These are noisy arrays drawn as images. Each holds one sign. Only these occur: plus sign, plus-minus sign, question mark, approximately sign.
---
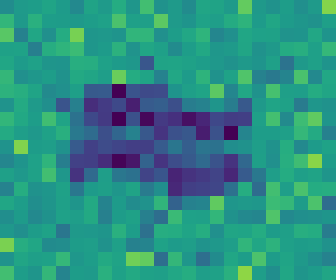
dark approximately sign
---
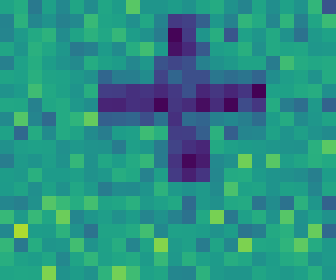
dark plus sign
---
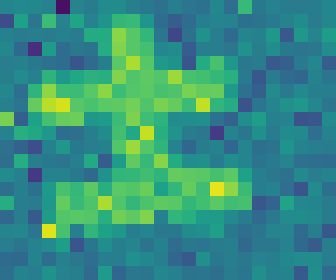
light plus-minus sign
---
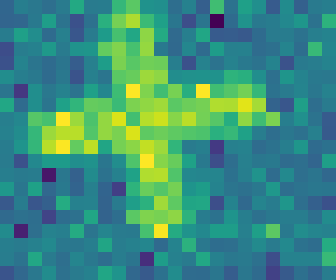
light plus sign
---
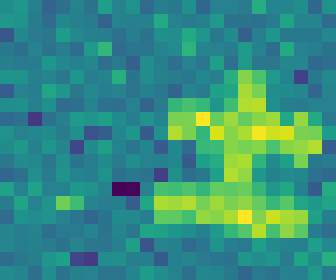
light plus-minus sign
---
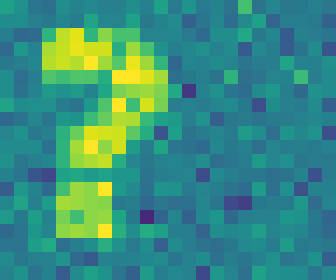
light question mark
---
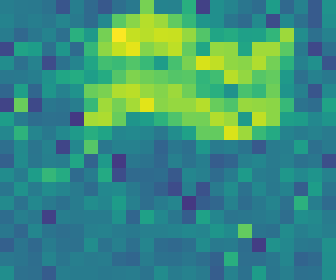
light approximately sign
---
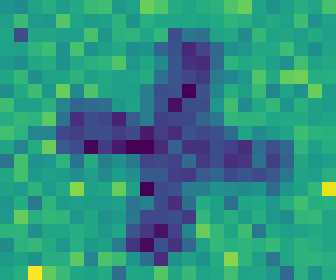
dark plus sign
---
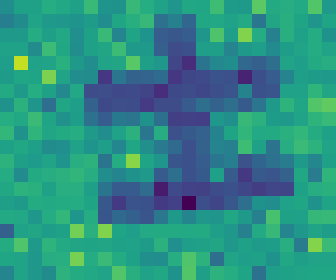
dark plus-minus sign
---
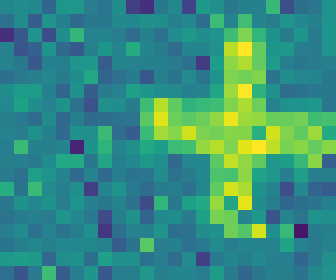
light plus sign
